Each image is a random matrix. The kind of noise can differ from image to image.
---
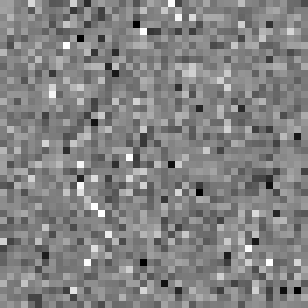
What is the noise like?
heavy tails
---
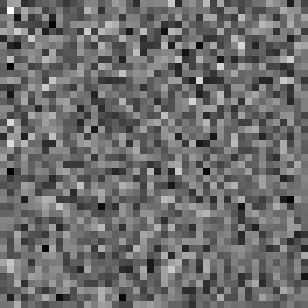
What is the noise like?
low rank plus noise
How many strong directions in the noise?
five to eight
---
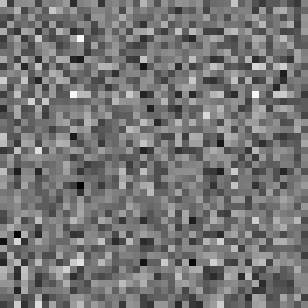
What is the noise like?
low rank plus noise
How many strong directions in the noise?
one
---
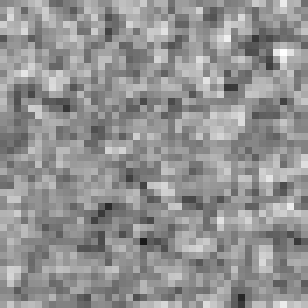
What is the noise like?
blotchy
